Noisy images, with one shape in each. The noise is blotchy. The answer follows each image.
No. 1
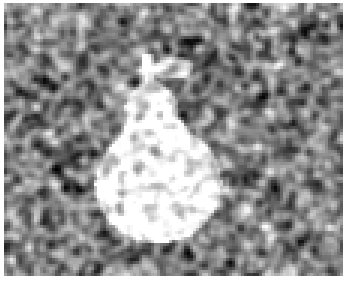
pear
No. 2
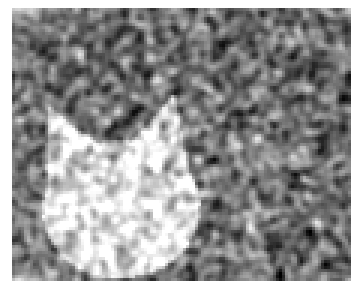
cat's head
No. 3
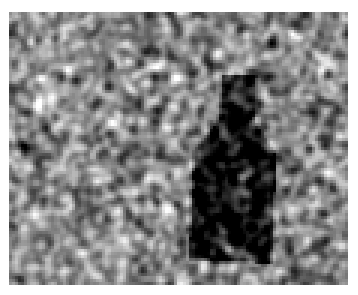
bottle
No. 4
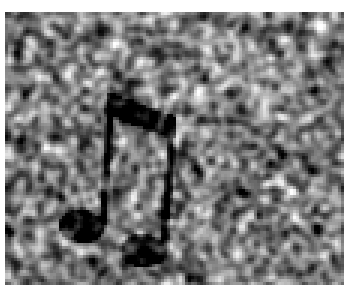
pair of musical notes
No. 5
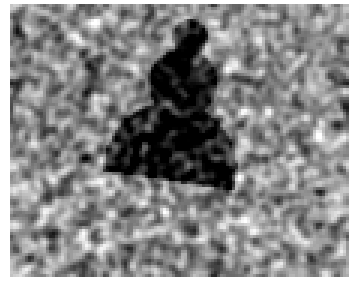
chess pawn
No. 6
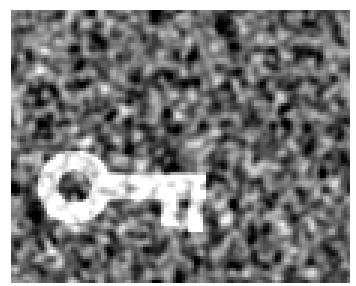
key
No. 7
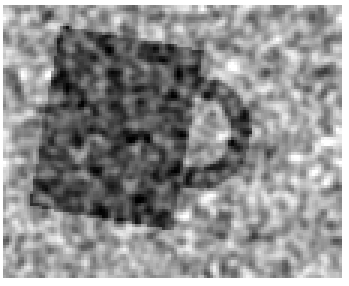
cup
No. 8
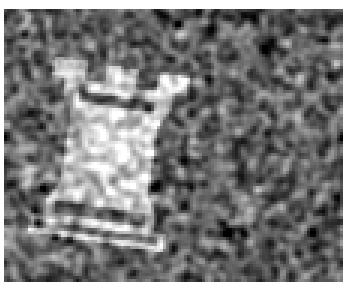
chess rook
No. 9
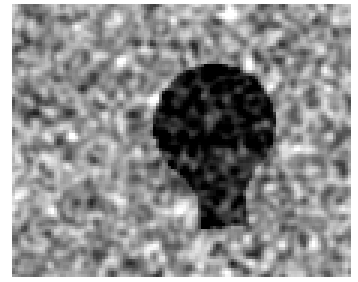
light bulb
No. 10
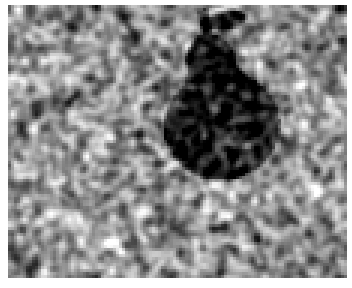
pear
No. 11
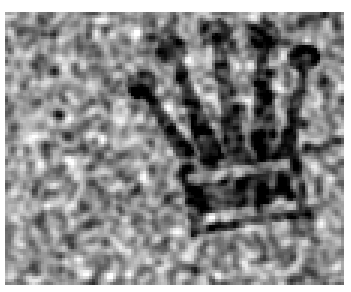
chess queen
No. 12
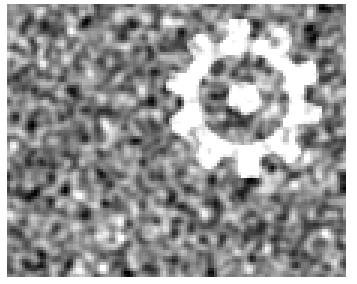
gear
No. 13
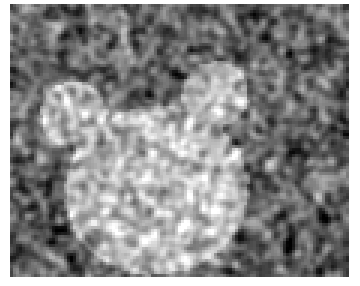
bear's head
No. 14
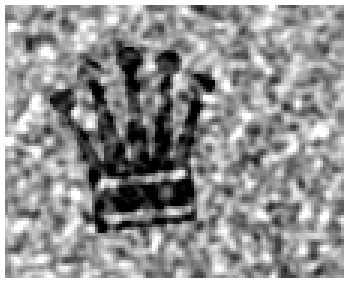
chess queen
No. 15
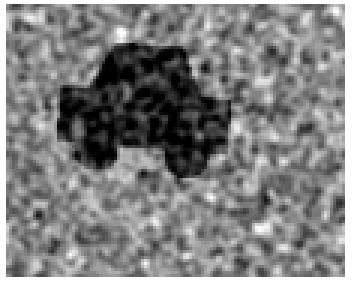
car
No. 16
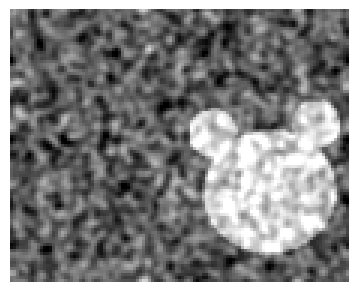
bear's head
